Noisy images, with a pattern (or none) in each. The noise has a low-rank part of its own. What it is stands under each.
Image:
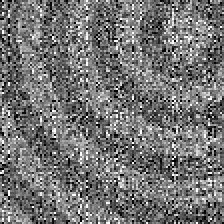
rings round one point
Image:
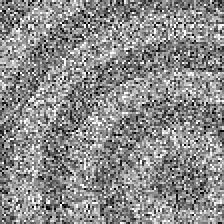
rings round one point
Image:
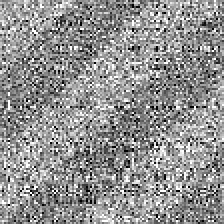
diagonal stripes
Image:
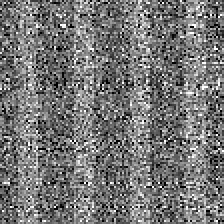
vertical stripes
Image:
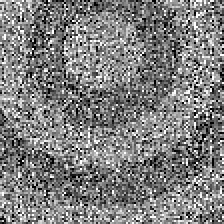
rings round one point
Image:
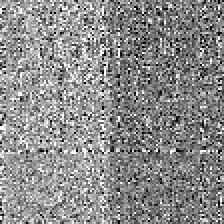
a sharp edge
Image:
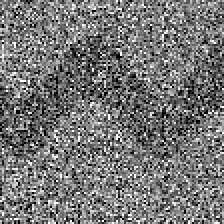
a wavy band
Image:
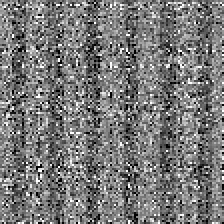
vertical stripes
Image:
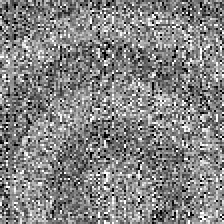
rings round one point
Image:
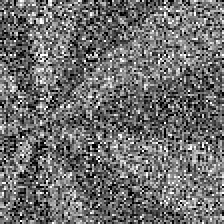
spokes from one point
